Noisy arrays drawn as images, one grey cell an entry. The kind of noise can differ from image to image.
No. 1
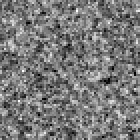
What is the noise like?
blotchy
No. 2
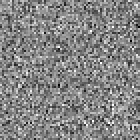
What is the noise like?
low rank plus noise
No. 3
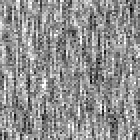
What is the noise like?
streaked along the columns
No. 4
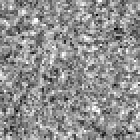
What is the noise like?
blotchy
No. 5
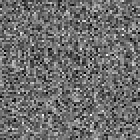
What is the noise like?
low rank plus noise
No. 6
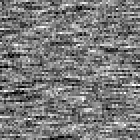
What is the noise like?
streaked along the rows
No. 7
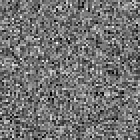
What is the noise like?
low rank plus noise
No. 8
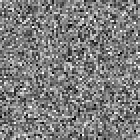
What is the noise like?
independent entries
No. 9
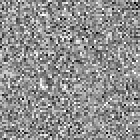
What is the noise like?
low rank plus noise
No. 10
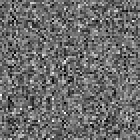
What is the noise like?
low rank plus noise
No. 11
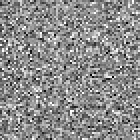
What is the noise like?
low rank plus noise
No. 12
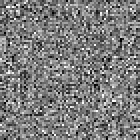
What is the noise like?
low rank plus noise
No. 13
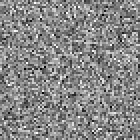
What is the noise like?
independent entries
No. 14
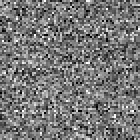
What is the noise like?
low rank plus noise
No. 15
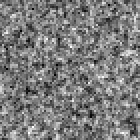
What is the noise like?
blotchy
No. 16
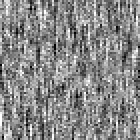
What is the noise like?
streaked along the columns
